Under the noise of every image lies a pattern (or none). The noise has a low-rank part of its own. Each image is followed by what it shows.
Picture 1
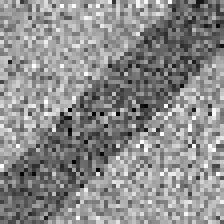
a diagonal band
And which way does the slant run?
bottom left to top right
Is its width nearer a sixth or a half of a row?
a half
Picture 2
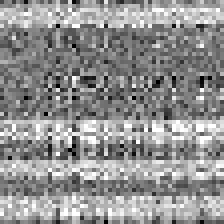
bands of rows
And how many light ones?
4
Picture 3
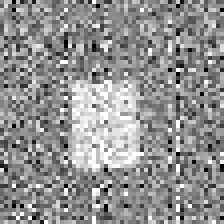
one block
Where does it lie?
centre
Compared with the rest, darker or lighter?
lighter
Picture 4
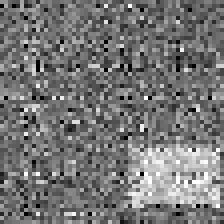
one block
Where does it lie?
bottom right
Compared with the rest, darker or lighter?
lighter
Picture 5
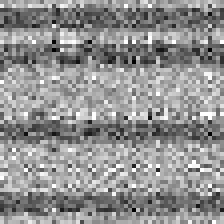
bands of rows
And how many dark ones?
4
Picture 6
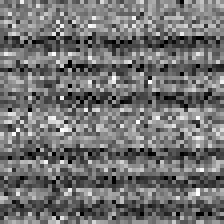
bands of rows
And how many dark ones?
6
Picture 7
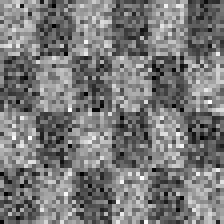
a checkerboard
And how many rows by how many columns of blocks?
4 by 6
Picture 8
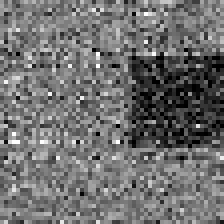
one block
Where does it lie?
middle right
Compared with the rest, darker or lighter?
darker
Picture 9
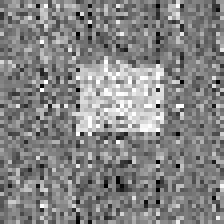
one block
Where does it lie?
centre
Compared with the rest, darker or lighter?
lighter
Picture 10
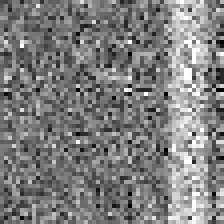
one band of columns
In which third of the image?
right
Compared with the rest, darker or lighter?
lighter
